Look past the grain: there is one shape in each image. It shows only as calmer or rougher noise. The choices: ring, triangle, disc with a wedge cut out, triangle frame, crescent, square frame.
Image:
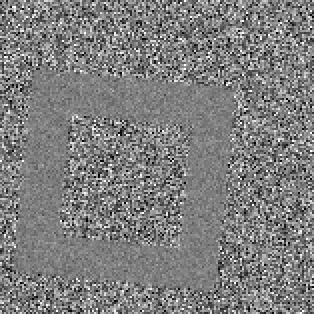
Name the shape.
square frame
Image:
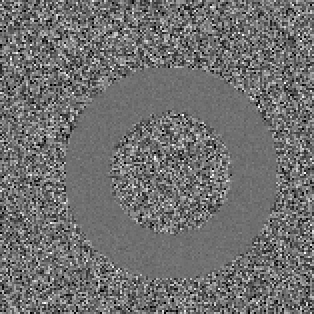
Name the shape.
ring
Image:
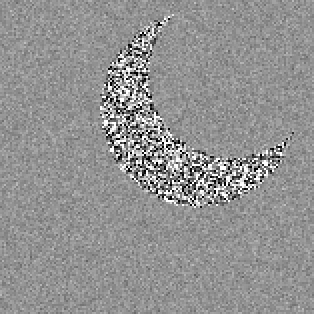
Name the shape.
crescent
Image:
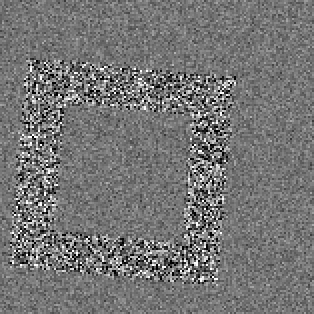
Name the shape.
square frame
